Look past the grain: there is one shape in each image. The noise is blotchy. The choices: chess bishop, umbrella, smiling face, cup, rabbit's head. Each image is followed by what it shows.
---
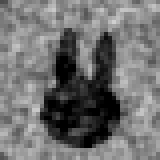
rabbit's head
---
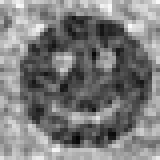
smiling face
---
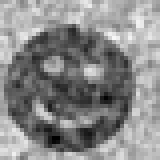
smiling face
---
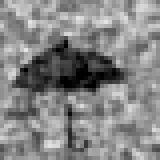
umbrella
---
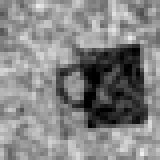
cup
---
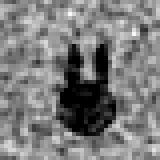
rabbit's head
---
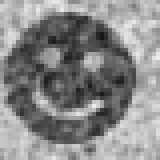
smiling face
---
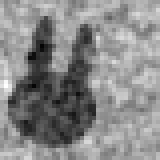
rabbit's head
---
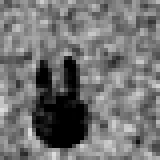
rabbit's head
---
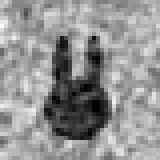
rabbit's head
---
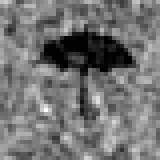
umbrella
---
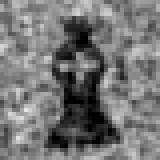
chess bishop
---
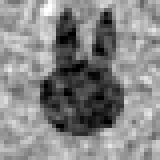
rabbit's head
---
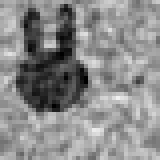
rabbit's head
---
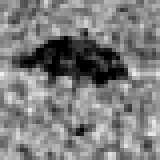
umbrella
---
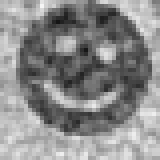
smiling face
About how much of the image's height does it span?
nearly all
